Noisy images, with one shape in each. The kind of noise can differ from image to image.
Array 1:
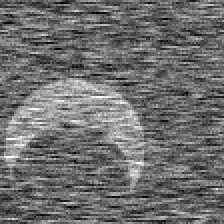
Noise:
streaked along the rows
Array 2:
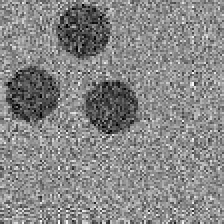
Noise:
low rank plus noise
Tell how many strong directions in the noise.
two
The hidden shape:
three dots
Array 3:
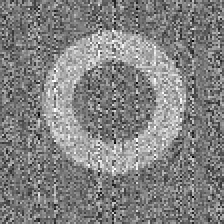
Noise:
columns of uneven size
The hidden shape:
ring
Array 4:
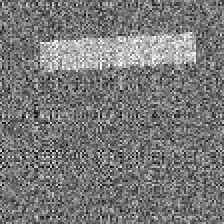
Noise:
low rank plus noise
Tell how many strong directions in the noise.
one
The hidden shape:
bar
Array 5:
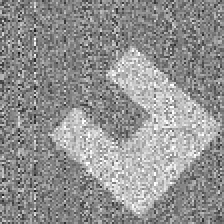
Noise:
columns of uneven size
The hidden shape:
square with a notch
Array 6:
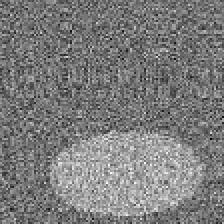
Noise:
low rank plus noise
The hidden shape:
ellipse
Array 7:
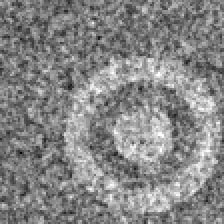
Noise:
blotchy
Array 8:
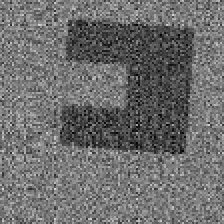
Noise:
low rank plus noise
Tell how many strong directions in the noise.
two
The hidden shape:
square with a notch
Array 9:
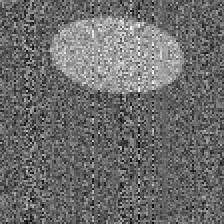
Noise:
columns of uneven size
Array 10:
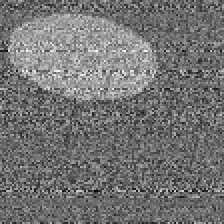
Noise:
rows of uneven size
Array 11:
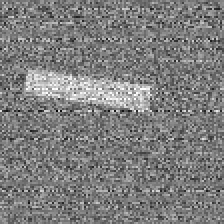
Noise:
rows of uneven size
